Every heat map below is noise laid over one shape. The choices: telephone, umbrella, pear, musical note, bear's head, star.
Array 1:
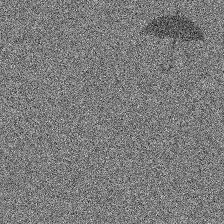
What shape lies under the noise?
umbrella
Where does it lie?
top right
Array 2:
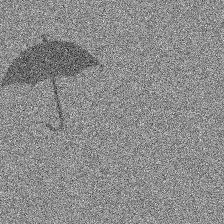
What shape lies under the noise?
umbrella
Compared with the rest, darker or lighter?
darker
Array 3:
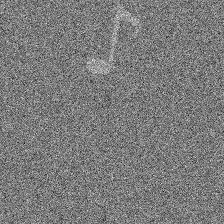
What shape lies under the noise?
musical note
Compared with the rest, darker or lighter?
lighter
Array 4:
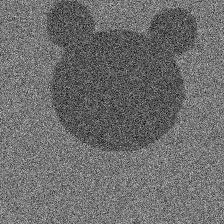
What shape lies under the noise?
bear's head
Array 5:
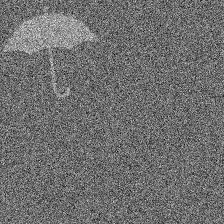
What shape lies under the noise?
umbrella
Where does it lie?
top left
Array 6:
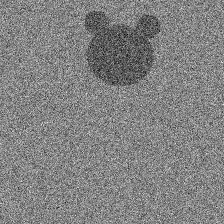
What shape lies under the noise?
bear's head
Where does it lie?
top middle
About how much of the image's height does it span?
a third
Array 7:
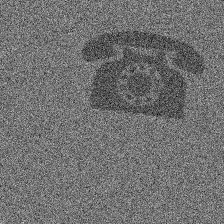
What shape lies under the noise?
telephone
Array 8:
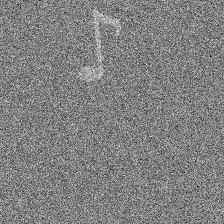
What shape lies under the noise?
musical note
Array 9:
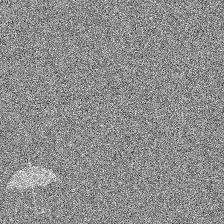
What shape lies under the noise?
umbrella
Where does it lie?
bottom left
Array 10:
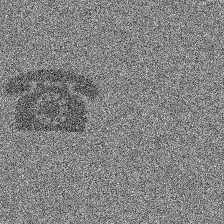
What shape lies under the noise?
telephone
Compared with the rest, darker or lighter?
darker
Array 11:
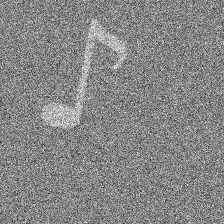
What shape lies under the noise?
musical note
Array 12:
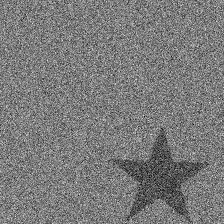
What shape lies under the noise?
star
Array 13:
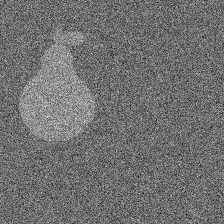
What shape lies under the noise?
pear
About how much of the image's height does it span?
half
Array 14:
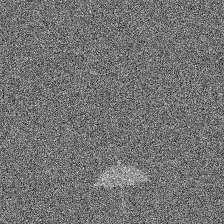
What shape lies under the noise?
umbrella
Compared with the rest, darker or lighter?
lighter
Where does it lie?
bottom middle
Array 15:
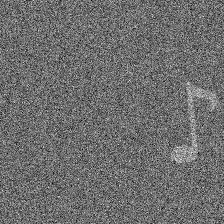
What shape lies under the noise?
musical note
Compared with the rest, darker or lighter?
lighter
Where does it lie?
middle right
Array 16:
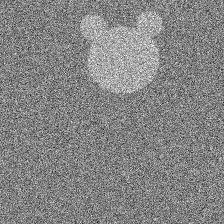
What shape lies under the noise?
bear's head
